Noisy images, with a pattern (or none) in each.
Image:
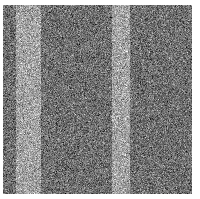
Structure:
bands of columns
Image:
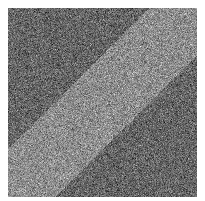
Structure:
a diagonal band
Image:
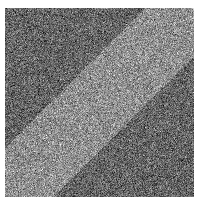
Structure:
a diagonal band
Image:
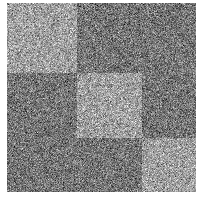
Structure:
blocks along the diagonal
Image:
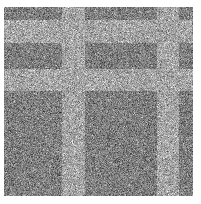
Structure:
bands of rows crossing bands of columns
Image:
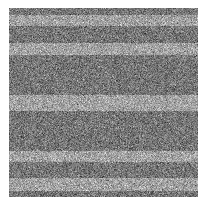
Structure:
bands of rows
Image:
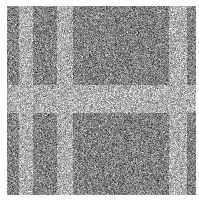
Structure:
bands of rows crossing bands of columns
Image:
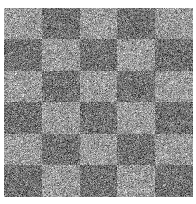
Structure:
a checkerboard
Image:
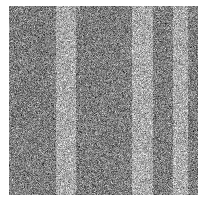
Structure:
bands of columns
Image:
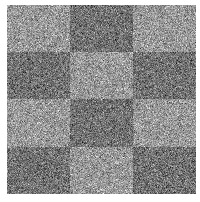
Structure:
a checkerboard
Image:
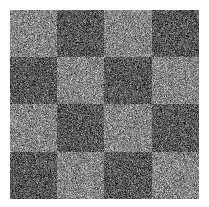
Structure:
a checkerboard
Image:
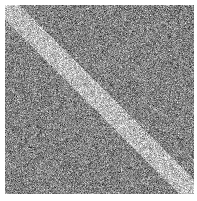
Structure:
a diagonal band
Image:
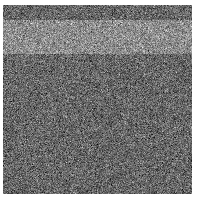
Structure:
one band of rows
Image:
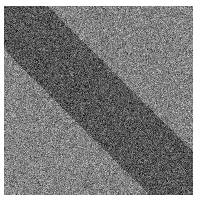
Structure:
a diagonal band
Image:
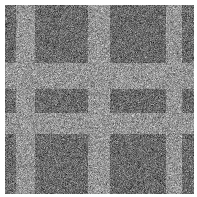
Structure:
bands of rows crossing bands of columns
